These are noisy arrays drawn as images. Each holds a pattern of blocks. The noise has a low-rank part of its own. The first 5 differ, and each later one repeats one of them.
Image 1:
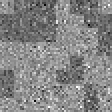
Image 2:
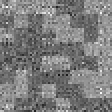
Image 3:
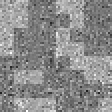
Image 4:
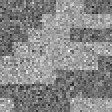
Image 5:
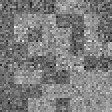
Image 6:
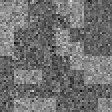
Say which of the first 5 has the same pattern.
3
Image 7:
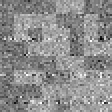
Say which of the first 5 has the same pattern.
5
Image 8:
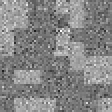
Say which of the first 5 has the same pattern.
3
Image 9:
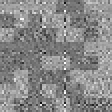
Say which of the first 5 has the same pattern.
2
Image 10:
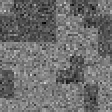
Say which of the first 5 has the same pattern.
1
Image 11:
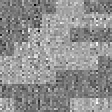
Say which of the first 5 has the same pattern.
4
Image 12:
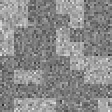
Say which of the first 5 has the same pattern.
3
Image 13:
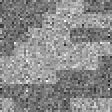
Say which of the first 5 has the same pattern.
4
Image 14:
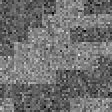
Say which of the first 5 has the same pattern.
4
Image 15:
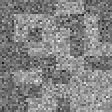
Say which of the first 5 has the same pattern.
5
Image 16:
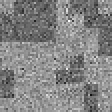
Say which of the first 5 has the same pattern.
1
